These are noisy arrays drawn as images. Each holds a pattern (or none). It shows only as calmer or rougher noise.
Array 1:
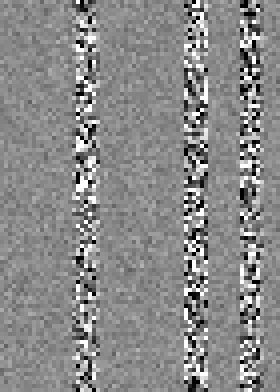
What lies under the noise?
bands of columns
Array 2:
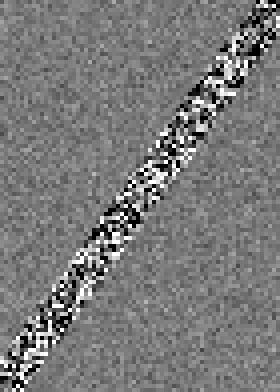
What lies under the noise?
a diagonal band
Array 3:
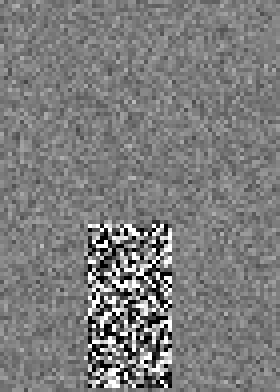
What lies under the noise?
one block
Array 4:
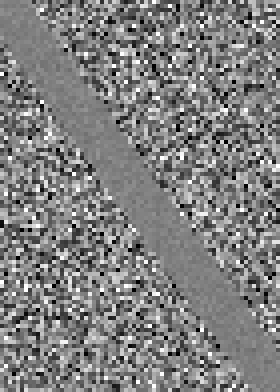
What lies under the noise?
a diagonal band
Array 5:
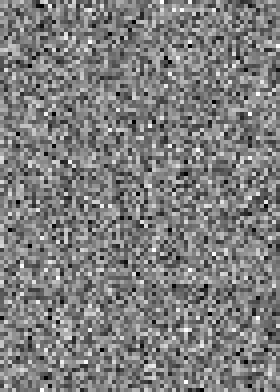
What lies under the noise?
only noise
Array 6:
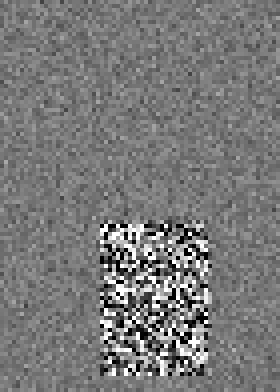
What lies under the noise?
one block
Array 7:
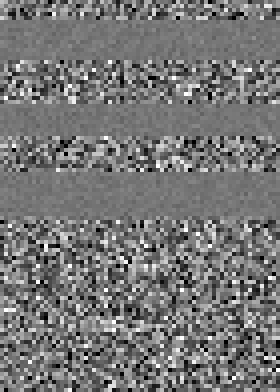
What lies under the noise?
bands of rows
